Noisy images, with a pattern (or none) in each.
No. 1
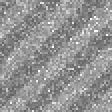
diagonal stripes
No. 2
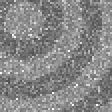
rings round one point
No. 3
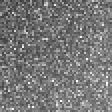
a smooth slope
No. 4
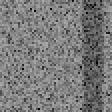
one vertical stripe
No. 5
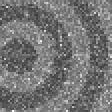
rings round one point
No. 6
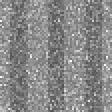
vertical stripes
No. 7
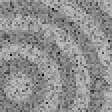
rings round one point
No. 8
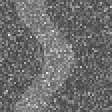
a wavy band
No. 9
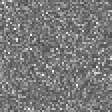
only noise
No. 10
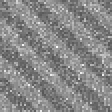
diagonal stripes
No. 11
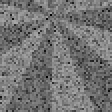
spokes from one point
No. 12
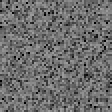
only noise
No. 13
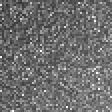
a smooth slope
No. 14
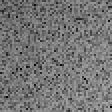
a smooth slope
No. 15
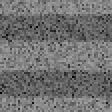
horizontal stripes
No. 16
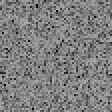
only noise
